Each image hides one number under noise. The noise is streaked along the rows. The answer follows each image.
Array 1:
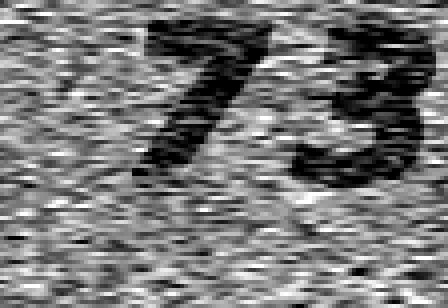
73
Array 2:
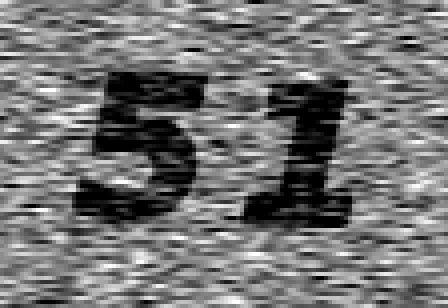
51
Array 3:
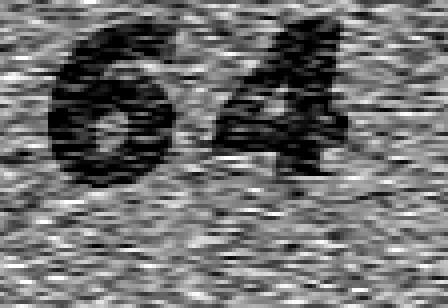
64
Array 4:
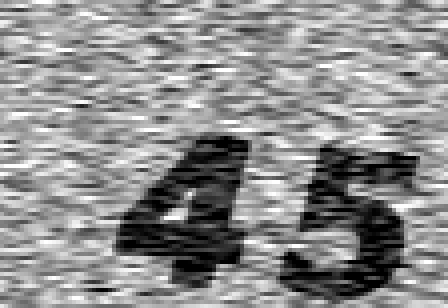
45
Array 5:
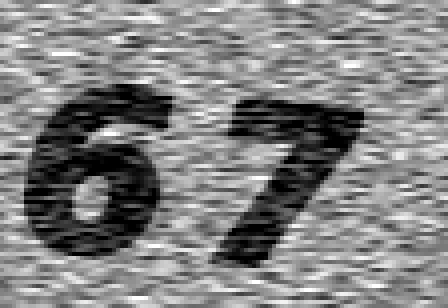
67
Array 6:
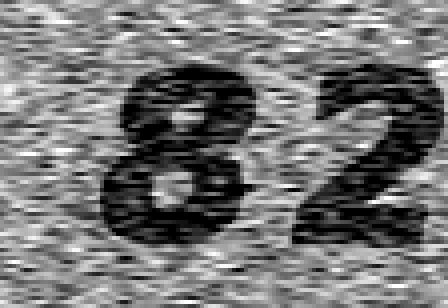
82
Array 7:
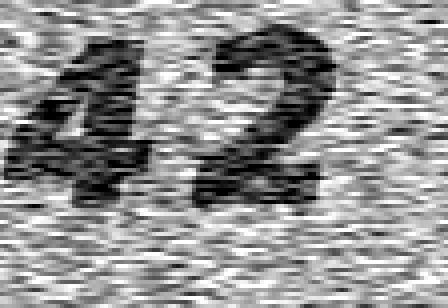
42
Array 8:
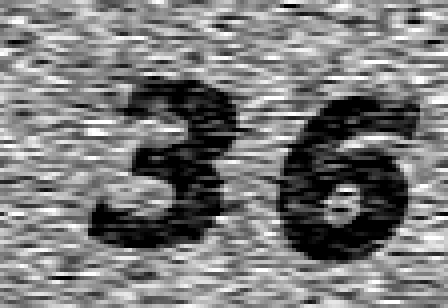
36
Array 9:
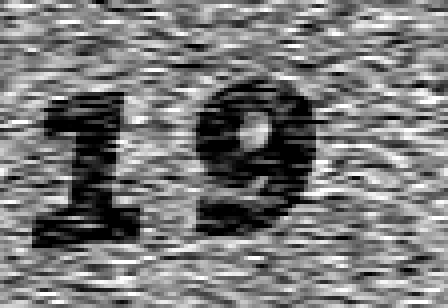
19
